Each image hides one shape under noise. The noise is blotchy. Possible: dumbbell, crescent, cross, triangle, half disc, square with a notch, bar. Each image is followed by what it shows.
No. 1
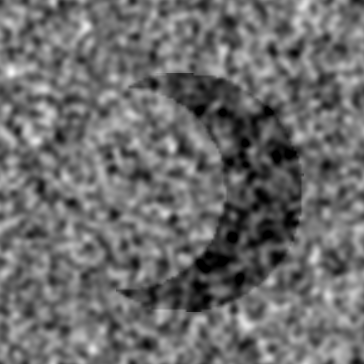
crescent
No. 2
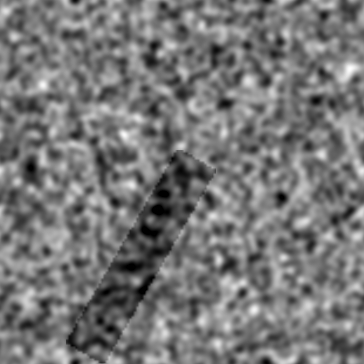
bar
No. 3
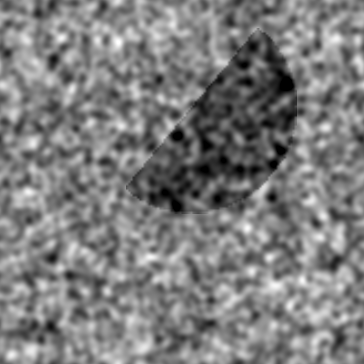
half disc
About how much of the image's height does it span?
half
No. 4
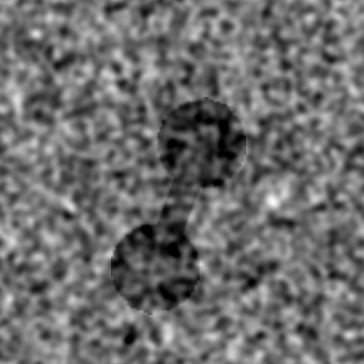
dumbbell
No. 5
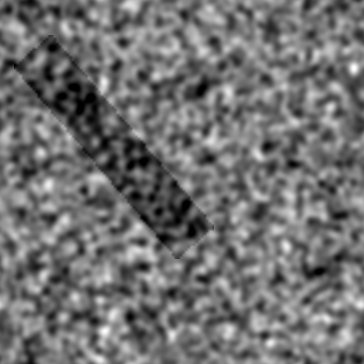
bar
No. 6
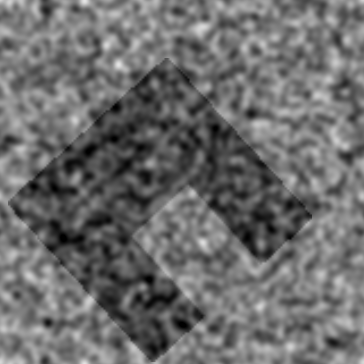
square with a notch
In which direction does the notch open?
down and right
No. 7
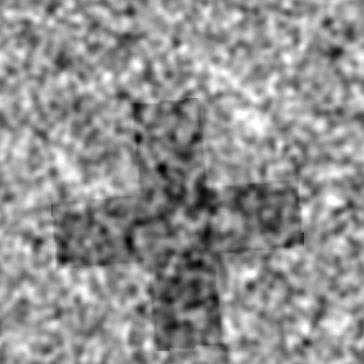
cross
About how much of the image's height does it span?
two thirds
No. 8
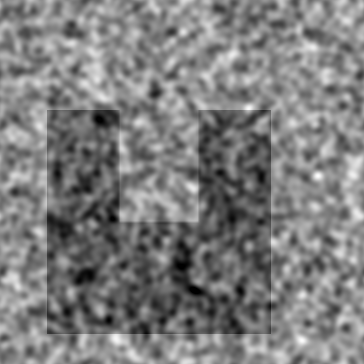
square with a notch
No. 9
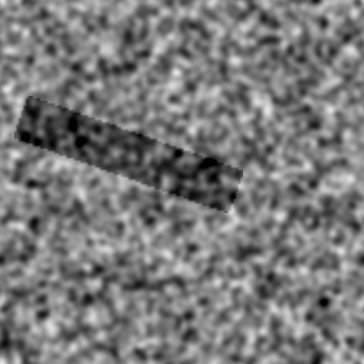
bar
